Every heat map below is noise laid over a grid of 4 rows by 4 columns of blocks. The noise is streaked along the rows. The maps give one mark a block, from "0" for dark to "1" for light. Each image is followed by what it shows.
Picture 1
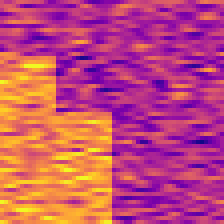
0 0 0 0
1 0 0 0
1 1 0 0
1 1 0 0
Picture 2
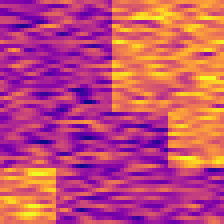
0 0 1 1
0 0 1 1
0 0 0 1
1 0 0 0
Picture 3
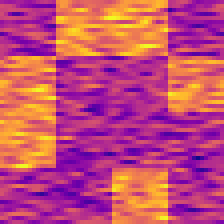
0 1 1 0
1 0 0 1
1 0 0 0
0 0 1 0
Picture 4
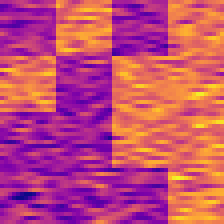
0 1 0 1
1 0 1 1
0 0 1 1
0 0 0 1
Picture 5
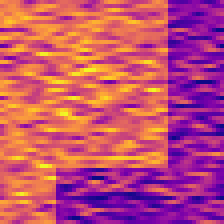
1 1 1 0
1 1 1 0
1 1 1 0
1 0 0 0
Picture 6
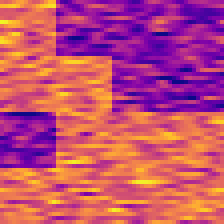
1 0 0 0
1 1 0 0
0 1 1 1
1 1 1 1
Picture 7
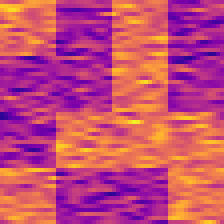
1 0 1 0
0 0 1 0
0 1 1 1
1 0 0 1
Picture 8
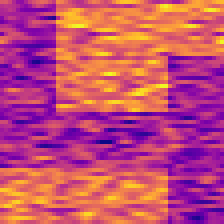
0 1 1 1
0 1 1 0
0 0 0 0
1 1 1 0
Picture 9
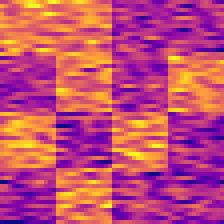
1 1 0 0
0 1 0 1
1 0 1 0
0 1 0 0
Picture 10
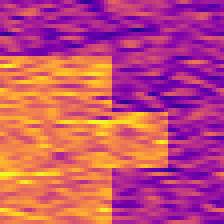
0 0 0 0
1 1 0 0
1 1 1 0
1 1 0 0
